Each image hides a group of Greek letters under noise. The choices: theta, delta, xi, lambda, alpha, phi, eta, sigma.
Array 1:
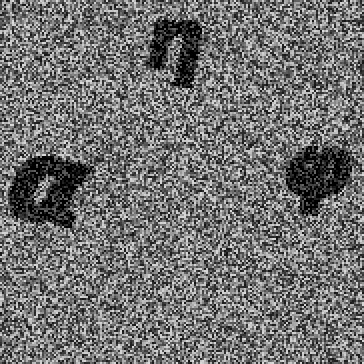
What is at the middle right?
phi
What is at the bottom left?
nothing
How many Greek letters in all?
3
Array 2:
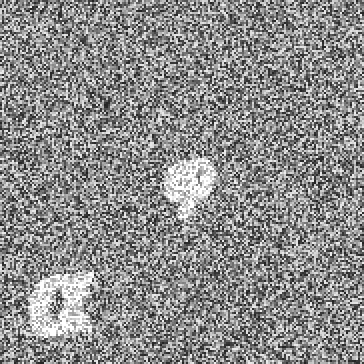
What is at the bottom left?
alpha
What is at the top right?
nothing
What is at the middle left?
nothing
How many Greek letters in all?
2
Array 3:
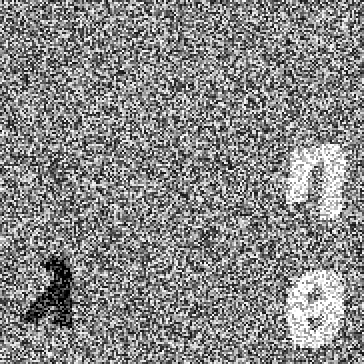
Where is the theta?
bottom right
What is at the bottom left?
lambda
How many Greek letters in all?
3
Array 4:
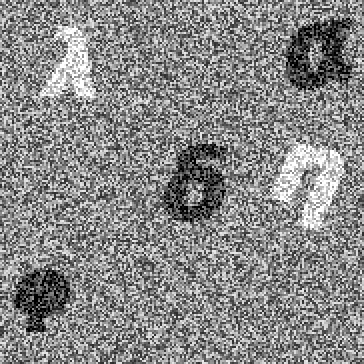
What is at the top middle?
nothing
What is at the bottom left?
phi
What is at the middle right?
eta
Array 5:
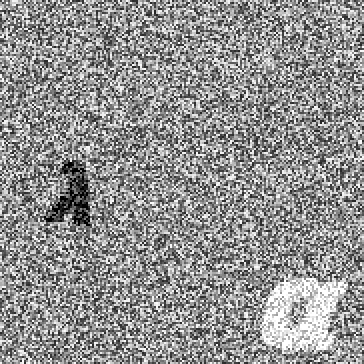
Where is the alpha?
bottom right
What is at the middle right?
nothing
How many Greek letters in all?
2
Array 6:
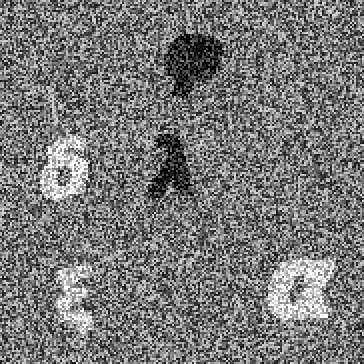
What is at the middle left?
delta
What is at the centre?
lambda
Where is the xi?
bottom left
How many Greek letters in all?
5
